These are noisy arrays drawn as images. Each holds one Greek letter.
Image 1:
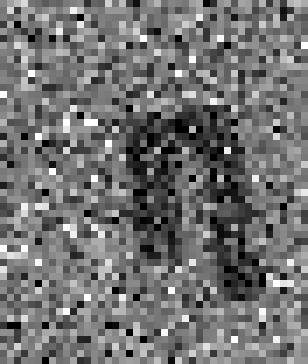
eta
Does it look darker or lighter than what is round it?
darker
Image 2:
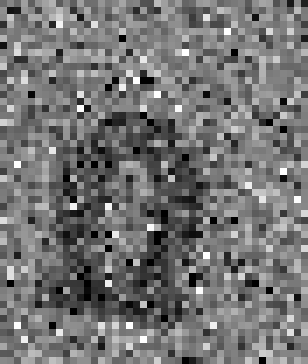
omega
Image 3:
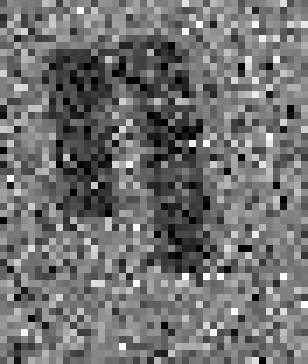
eta
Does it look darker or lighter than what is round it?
darker
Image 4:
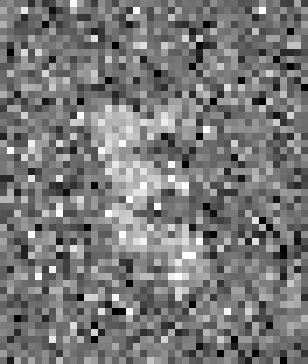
xi
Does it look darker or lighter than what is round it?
lighter
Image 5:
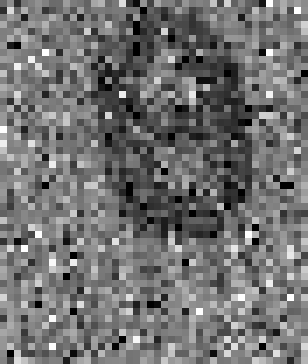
theta
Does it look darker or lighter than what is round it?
darker
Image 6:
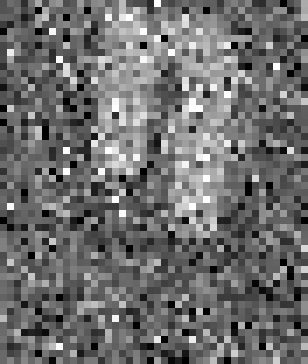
eta
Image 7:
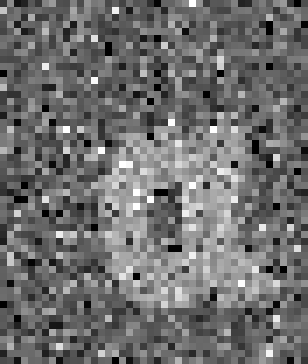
alpha
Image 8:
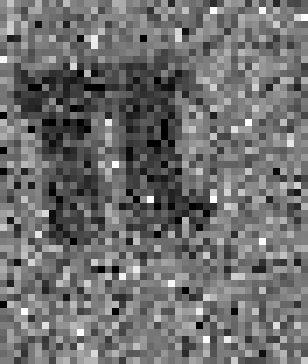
pi
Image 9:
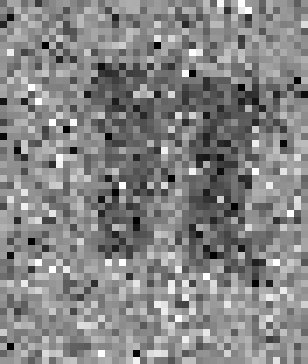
pi
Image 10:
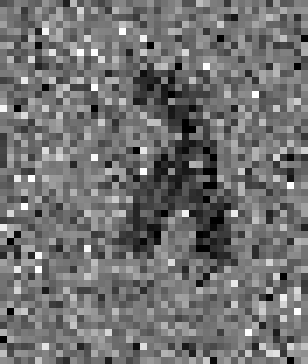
lambda
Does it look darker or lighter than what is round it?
darker
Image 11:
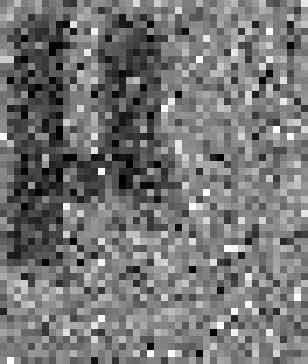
mu
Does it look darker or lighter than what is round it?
darker
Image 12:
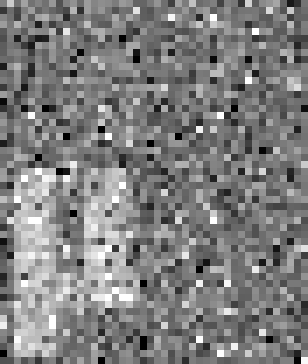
mu
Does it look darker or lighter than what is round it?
lighter
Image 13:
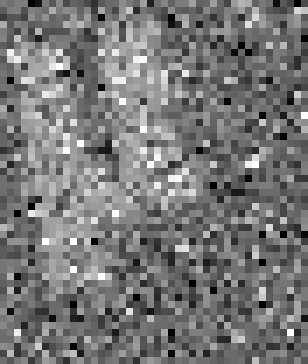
mu
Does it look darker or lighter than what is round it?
lighter
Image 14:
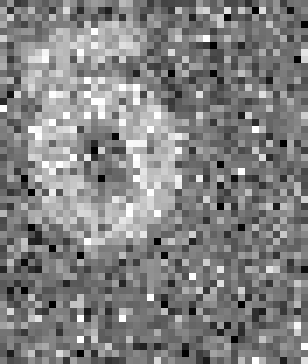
delta
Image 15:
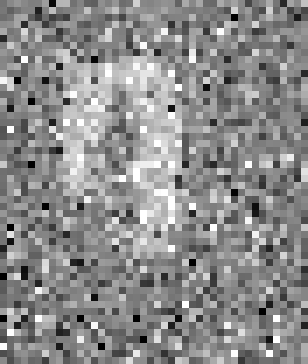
eta
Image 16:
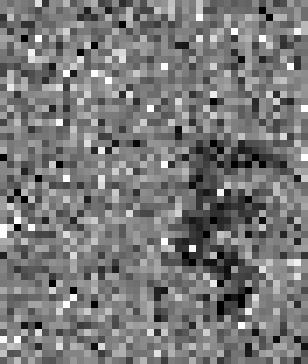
xi
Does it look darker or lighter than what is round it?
darker
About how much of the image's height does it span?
half
